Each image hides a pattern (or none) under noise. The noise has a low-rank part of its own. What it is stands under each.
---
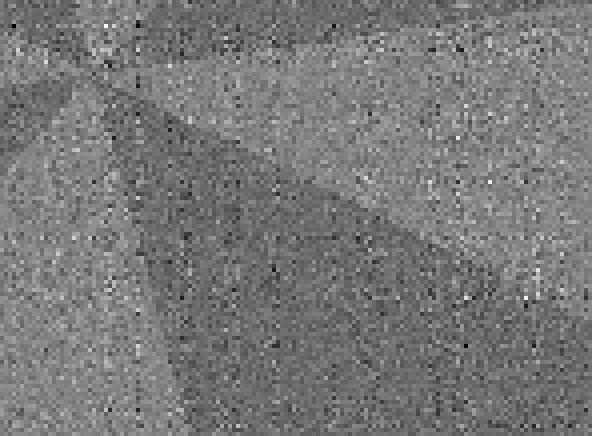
spokes from one point
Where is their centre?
top left
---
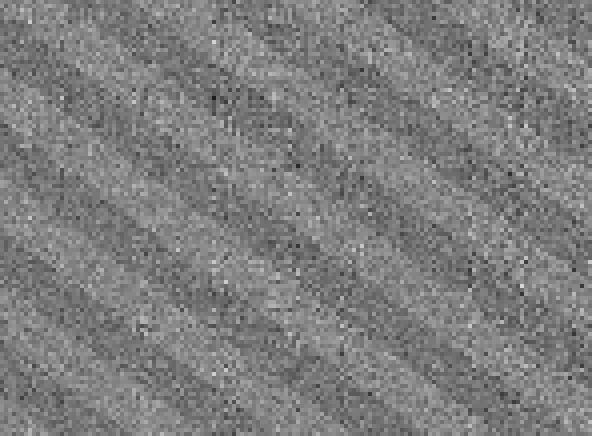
diagonal stripes
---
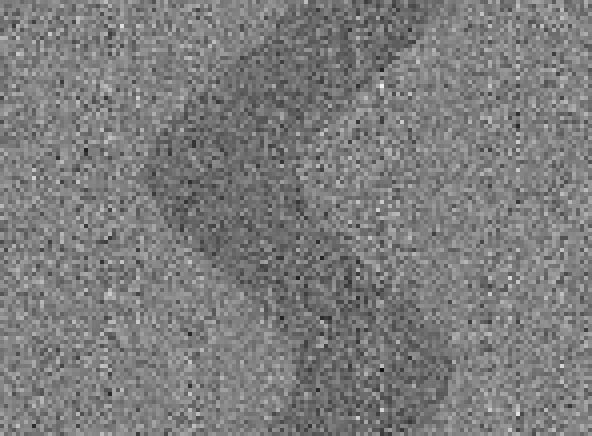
a wavy band
